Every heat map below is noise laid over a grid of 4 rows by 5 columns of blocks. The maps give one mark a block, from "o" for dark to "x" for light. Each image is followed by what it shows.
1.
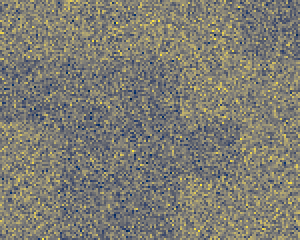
x x x x o
o o o x x
x o o o x
x o o x x
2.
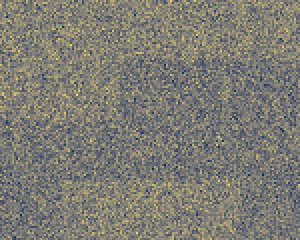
x x x x x
x x o o o
o o o o o
o x x x o
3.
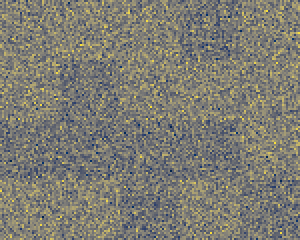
x x x o x
x o x x x
o o o o x
x x o x o
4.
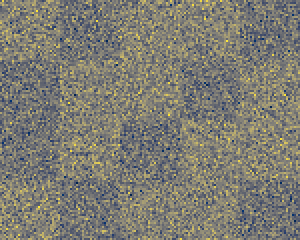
x o x x o
o x x o x
o x o x x
x o x x o
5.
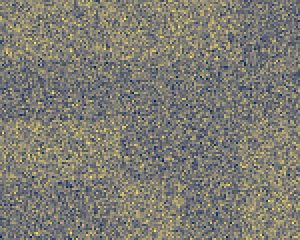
x x x x o
o o o o o
x x o o x
o o x o x
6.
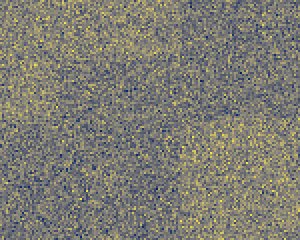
x x x o o
x o o o o
o o o x x
o o o x x
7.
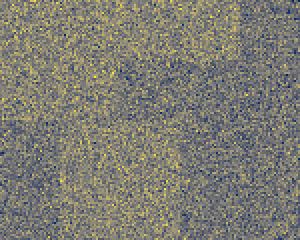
x x x x o
x x o o o
o x x o o
o x x o o
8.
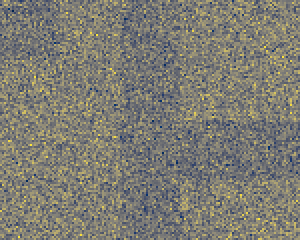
o x o x x
x x o x x
x x o o o
x x o x x
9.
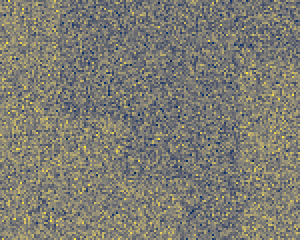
x o o o o
x o o o x
x x o o x
x x x o x
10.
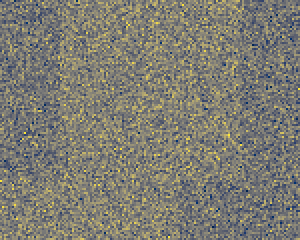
o x x x o
o x x x o
o x x x o
x x x o o
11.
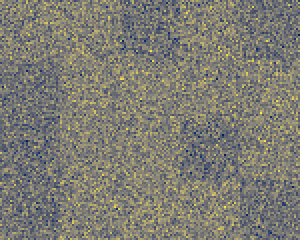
x x o x o
o x x x x
o x x o x
o x x x o
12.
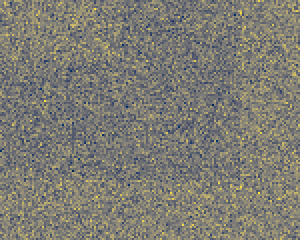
x x o o x
o o o o x
o o o o x
x x x x x
